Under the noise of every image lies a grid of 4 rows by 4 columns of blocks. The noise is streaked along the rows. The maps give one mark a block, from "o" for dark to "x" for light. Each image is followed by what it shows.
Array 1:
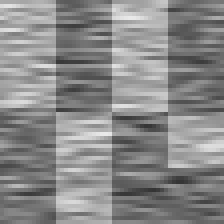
x o x o
x o x o
o x o x
o x o o
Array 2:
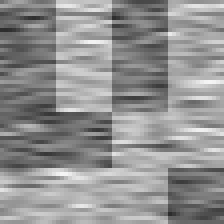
o x o x
o x o x
o o x x
x x x o
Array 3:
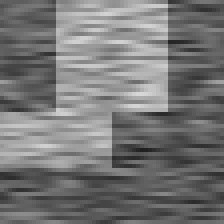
o x x o
o x x o
x x o o
o o o o
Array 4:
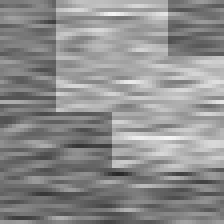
o x x o
o x x x
o o x x
o o o o
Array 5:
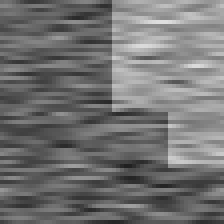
o o x x
o o x x
o o o x
o o o o
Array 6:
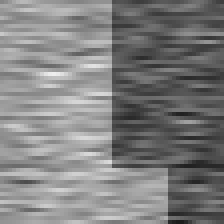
x x o o
x x o o
x x o o
x x x o
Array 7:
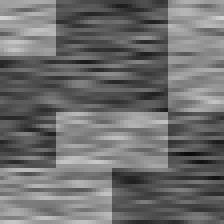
x o o x
o o o x
o x x o
x x o o
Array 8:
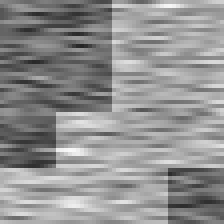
o o x x
o o x x
o x x x
x x x o
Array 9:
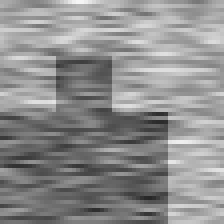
x x x x
x o x x
o o o x
o o o x
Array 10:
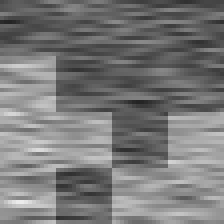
o o o o
x o o o
x x o x
x o x x
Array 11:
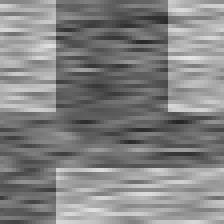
x o o x
x o o x
o o o o
o x x x
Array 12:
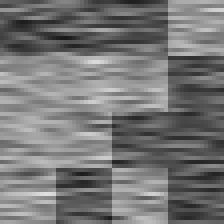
o o o x
x x x o
x x o o
x o x o
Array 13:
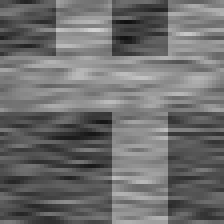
o x o x
x x x x
o o x o
o o x o
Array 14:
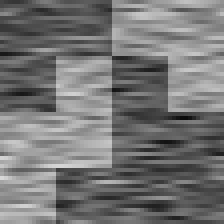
o o x x
o x o x
x x o o
x o o o
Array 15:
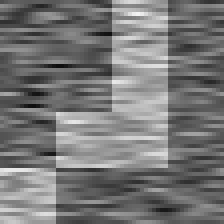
o o x o
o o x o
o x x o
x o o o
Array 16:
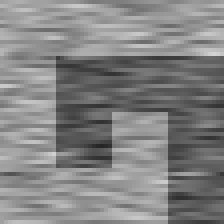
x x x x
x o o o
x o x o
x x x o
